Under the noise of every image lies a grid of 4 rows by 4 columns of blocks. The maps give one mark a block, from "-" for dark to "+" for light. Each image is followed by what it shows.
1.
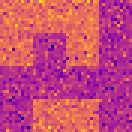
+++-
+-+-
----
-++-
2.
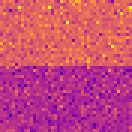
++++
++++
----
----
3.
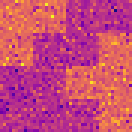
++--
+--+
--++
---+
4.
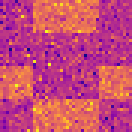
-++-
----
+--+
-++-
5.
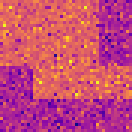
+++-
+++-
-+++
----
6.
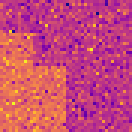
----
+---
++--
++--
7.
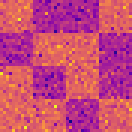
+--+
-++-
+-+-
++-+
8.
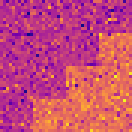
----
---+
--++
-+++
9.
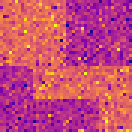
++--
++--
-+++
---+
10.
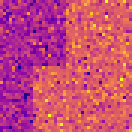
--++
--++
-+++
-+++
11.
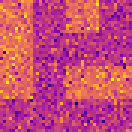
+-+-
+---
+-++
----
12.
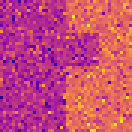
--++
---+
--++
--++
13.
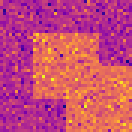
----
-++-
-+++
--++
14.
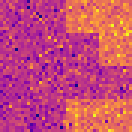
--++
---+
----
--++
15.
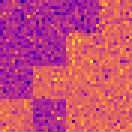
---+
--++
-+++
+-++
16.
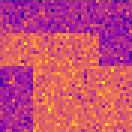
----
+++-
-+++
-+++
